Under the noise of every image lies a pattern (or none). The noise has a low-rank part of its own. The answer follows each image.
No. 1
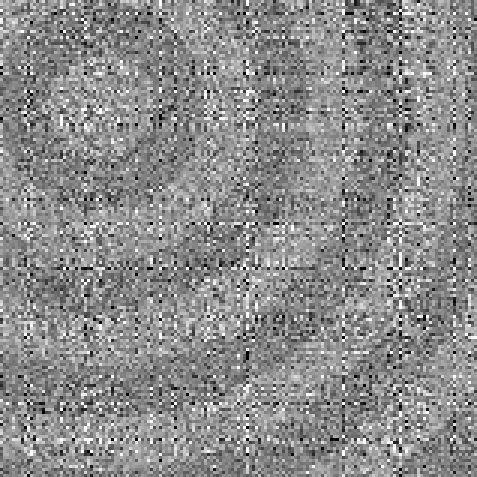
rings round one point
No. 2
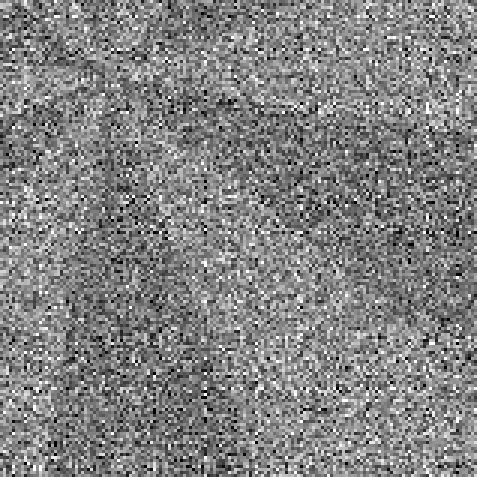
spokes from one point
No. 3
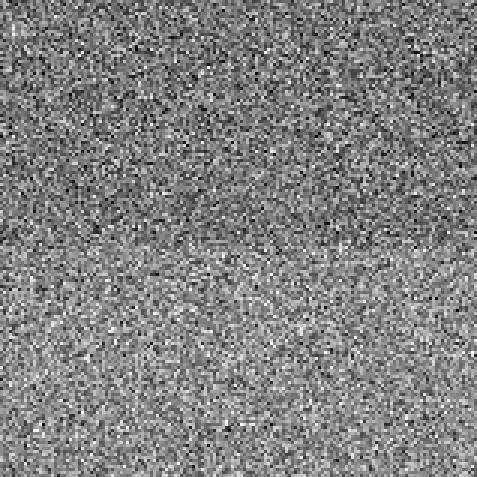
a sharp edge
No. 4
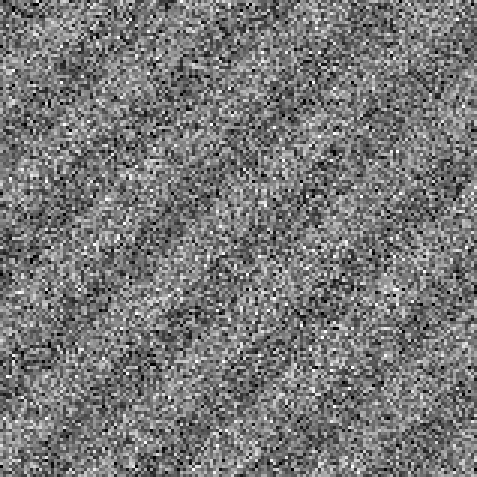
diagonal stripes
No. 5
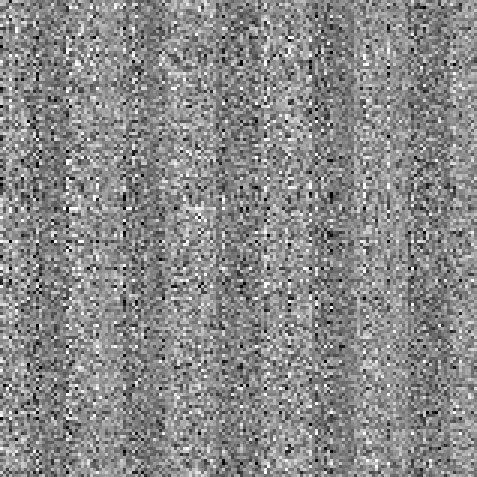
vertical stripes
